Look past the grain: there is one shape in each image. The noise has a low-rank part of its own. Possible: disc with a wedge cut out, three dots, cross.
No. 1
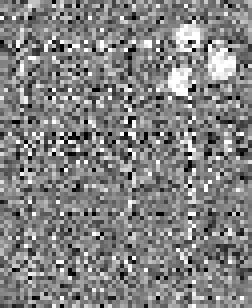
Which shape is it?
three dots
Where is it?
top right
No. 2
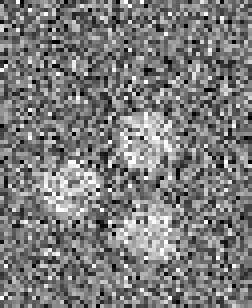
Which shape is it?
three dots
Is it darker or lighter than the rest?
lighter
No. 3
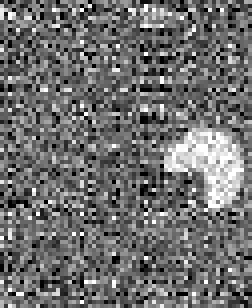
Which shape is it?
disc with a wedge cut out
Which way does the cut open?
down and left
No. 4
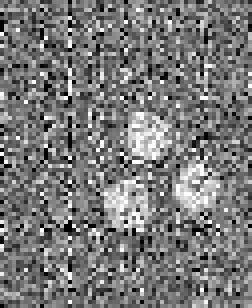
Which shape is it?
three dots
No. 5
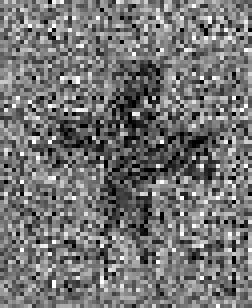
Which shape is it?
cross
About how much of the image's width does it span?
two thirds
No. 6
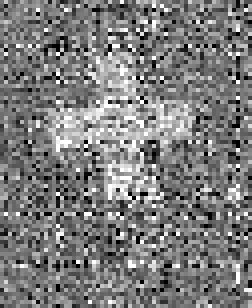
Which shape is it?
cross
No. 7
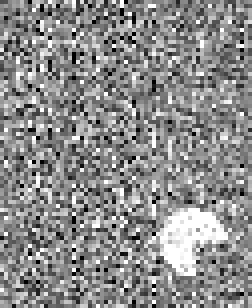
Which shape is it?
disc with a wedge cut out
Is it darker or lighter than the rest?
lighter
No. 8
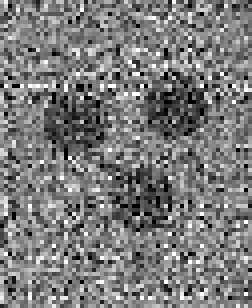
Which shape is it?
three dots
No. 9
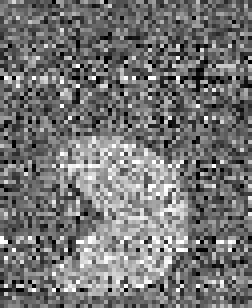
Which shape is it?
disc with a wedge cut out
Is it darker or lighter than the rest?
lighter
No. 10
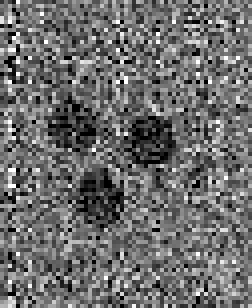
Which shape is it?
three dots
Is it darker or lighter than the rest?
darker
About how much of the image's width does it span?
half
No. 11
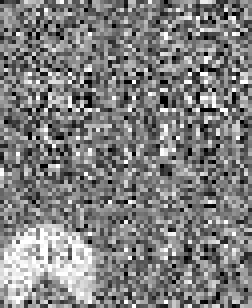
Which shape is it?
disc with a wedge cut out
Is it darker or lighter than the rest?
lighter
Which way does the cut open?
down
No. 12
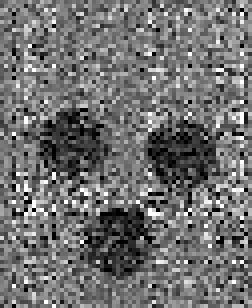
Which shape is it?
three dots
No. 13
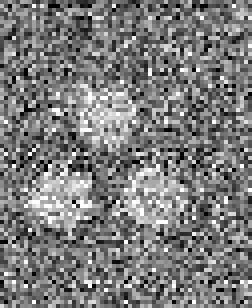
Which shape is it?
three dots
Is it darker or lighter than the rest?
lighter
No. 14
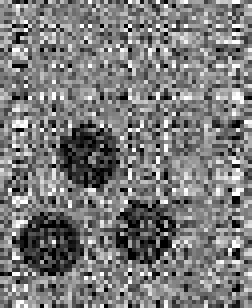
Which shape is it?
three dots
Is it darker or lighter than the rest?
darker
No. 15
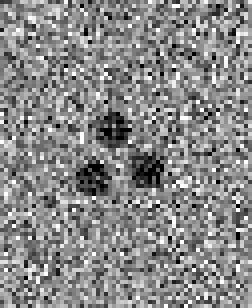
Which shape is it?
three dots
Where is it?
centre
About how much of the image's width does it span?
a third
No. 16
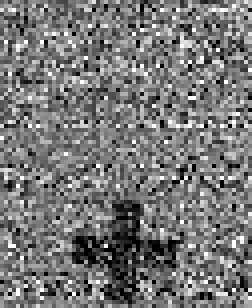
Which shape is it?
cross
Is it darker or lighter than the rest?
darker
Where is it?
bottom middle
